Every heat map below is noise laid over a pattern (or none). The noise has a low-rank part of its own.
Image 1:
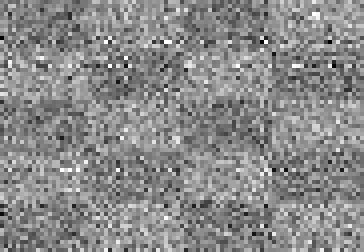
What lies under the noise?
a checkerboard
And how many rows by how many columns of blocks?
5 by 4
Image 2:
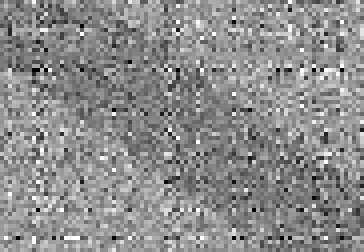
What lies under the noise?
a diagonal band
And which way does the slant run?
top left to bottom right
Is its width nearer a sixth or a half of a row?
a half
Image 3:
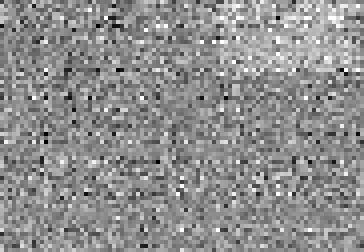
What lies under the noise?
one block
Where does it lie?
top right
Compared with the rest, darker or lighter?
lighter
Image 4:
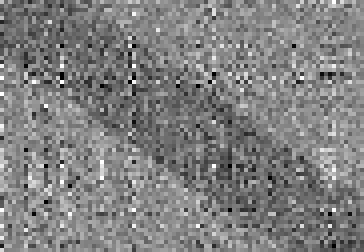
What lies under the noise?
a diagonal band
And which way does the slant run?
top left to bottom right
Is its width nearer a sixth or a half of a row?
a half
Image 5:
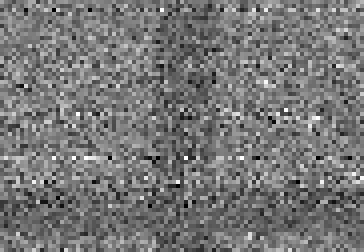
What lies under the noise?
bands of rows crossing bands of columns
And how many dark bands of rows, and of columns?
1 and 1
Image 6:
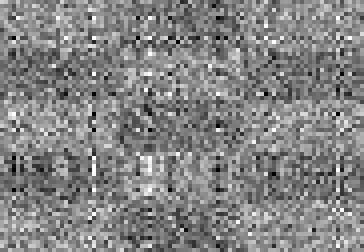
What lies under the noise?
a checkerboard
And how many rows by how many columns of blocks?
5 by 3
